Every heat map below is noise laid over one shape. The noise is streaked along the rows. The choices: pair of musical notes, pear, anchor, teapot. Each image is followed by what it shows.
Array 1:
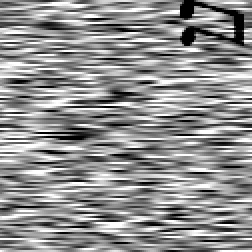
pair of musical notes
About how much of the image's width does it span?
a quarter
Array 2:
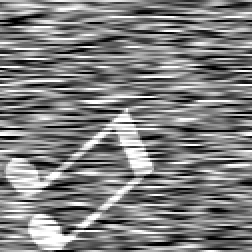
pair of musical notes
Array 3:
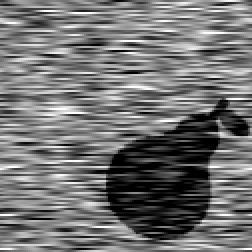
pear
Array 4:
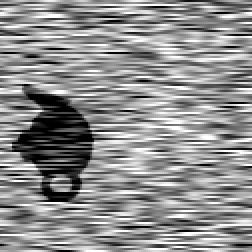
teapot
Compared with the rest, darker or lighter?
darker
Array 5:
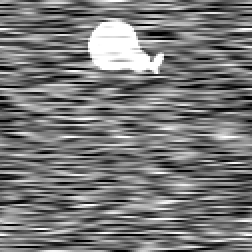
pear
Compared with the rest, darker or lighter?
lighter
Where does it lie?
top middle
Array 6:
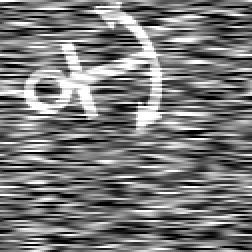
anchor
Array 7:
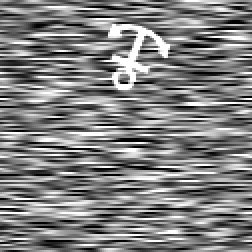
anchor
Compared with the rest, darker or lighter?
lighter
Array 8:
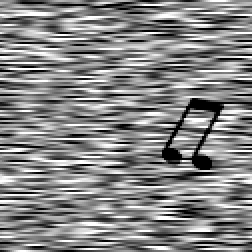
pair of musical notes
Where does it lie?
middle right
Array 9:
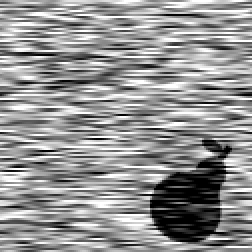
pear
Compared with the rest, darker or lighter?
darker
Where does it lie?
bottom right
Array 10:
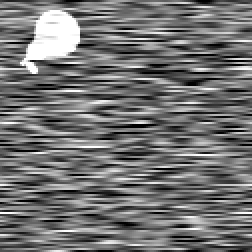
pear
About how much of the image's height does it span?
a quarter
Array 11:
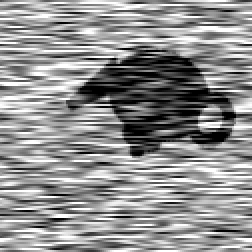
teapot
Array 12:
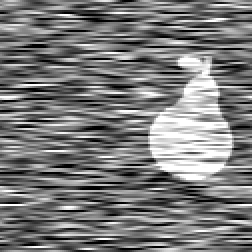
pear
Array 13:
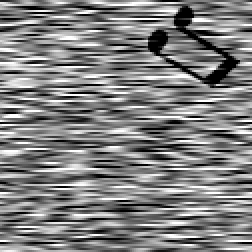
pair of musical notes
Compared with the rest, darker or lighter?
darker
